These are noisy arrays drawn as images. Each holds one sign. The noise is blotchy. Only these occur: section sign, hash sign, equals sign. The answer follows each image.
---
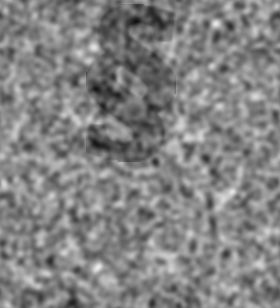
section sign
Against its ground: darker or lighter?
darker
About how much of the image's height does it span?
half
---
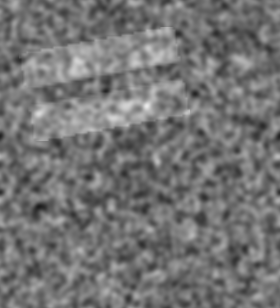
equals sign
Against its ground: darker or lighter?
lighter
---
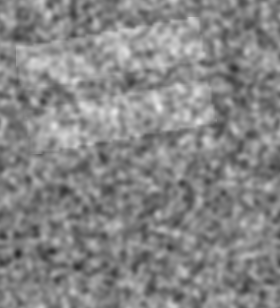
equals sign
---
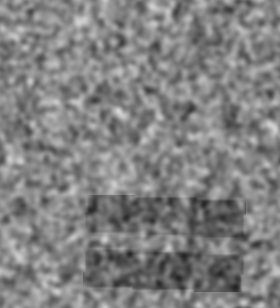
equals sign
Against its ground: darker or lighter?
darker
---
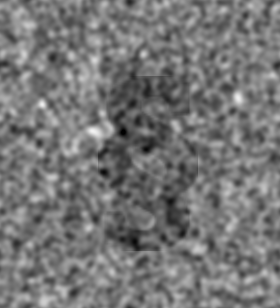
section sign
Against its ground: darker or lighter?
darker
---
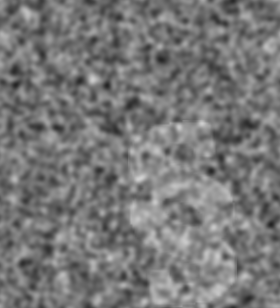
section sign
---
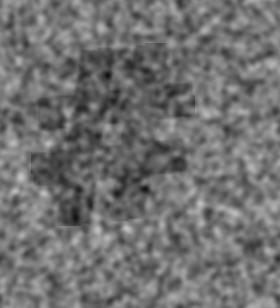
hash sign
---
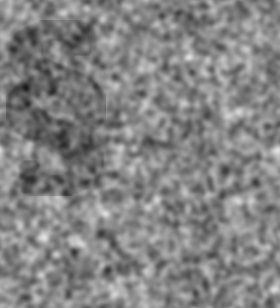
section sign
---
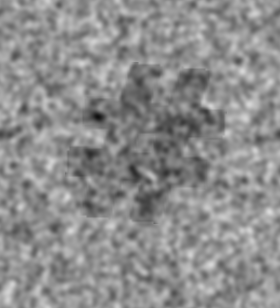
hash sign
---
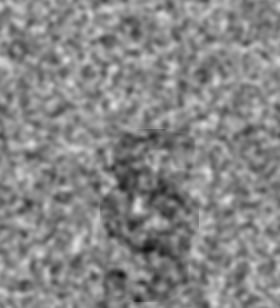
section sign
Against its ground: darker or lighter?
darker
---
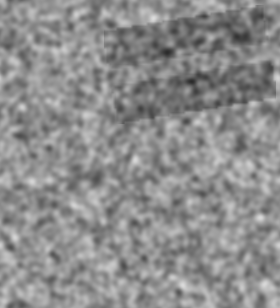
equals sign
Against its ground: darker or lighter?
darker
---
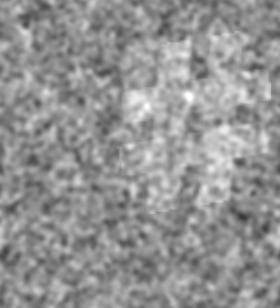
hash sign
